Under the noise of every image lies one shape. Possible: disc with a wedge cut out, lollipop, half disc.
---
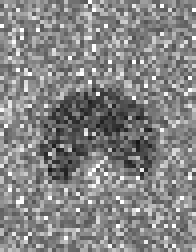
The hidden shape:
disc with a wedge cut out
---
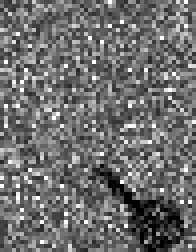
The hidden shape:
lollipop
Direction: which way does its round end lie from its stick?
down and right
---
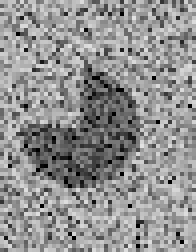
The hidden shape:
disc with a wedge cut out
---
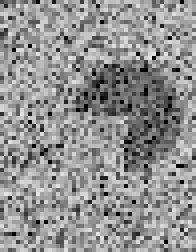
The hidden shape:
disc with a wedge cut out
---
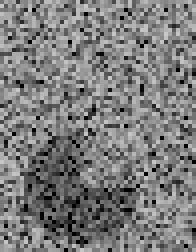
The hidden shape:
disc with a wedge cut out
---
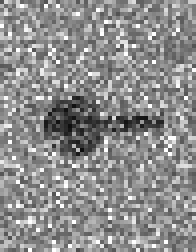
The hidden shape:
lollipop
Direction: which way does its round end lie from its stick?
left
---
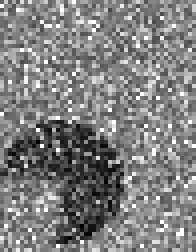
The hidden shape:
disc with a wedge cut out
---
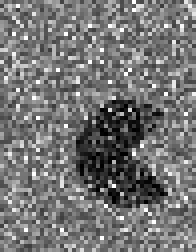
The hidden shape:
disc with a wedge cut out
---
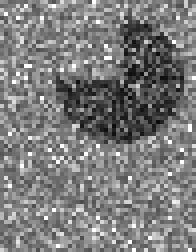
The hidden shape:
disc with a wedge cut out
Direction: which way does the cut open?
up and left
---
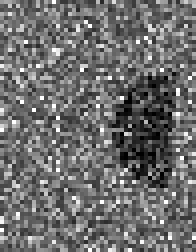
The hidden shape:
half disc
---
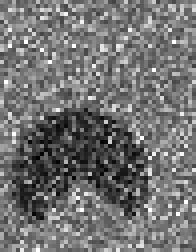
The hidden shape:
disc with a wedge cut out
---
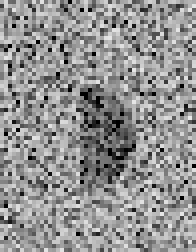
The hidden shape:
half disc
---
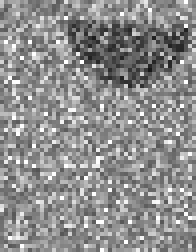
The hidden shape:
half disc
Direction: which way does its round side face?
down
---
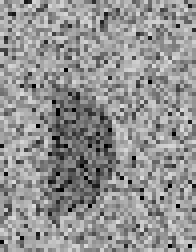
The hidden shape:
half disc
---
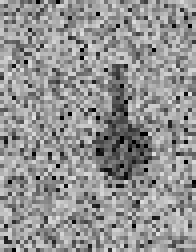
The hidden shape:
lollipop
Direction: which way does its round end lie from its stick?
down
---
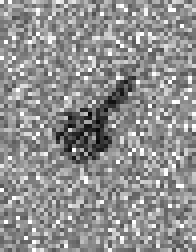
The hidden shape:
lollipop
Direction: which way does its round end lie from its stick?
down and left
